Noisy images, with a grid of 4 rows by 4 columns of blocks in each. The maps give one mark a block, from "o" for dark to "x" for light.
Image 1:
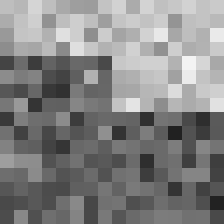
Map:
x x x x
o o x x
o o o o
o o o o
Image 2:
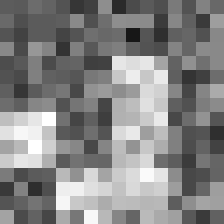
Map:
o o o o
o o x o
x o x o
o x x o
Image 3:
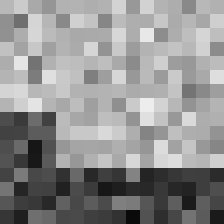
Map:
x x x x
x x x x
o x x x
o o o o
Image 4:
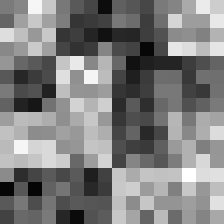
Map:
x o o x
o x o o
x x o x
o o x x
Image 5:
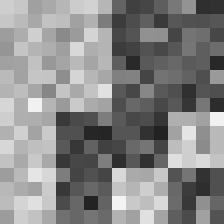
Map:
x x o o
x x o o
x o o x
x o x o
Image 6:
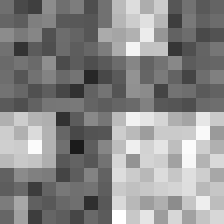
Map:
o o x o
o o o o
x o x x
o o x x
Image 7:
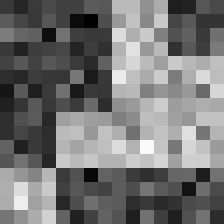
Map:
o o x o
o o x x
o x x x
x o o o
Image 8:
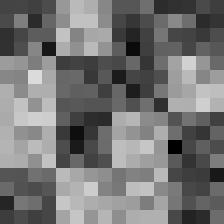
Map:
o x o o
x o o x
x o x o
o x x o
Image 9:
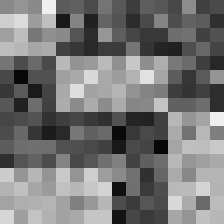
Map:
x o o o
o x x o
o o o x
x x o x
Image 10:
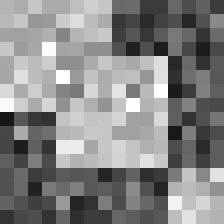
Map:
x x o o
x x x o
o x x o
o o o x
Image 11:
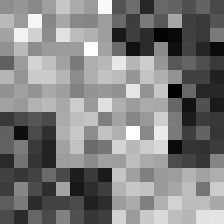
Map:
x x o o
x x x o
o x x o
o o x x
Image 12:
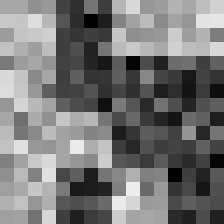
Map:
x o x x
x o o o
x x o o
x o x o
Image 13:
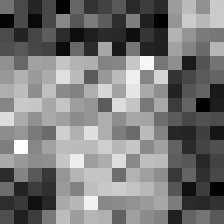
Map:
o o o x
x x x o
x x x o
o x x o
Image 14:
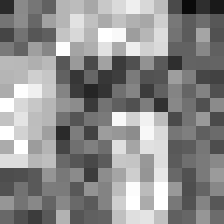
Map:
o x x o
x o o o
x o x o
o o x o
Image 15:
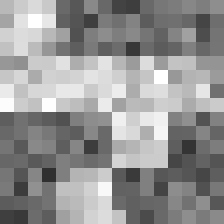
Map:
x o o o
x x x x
o o x o
o x o o
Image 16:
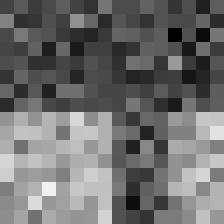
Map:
o o o o
o o o o
x x o x
x x o x
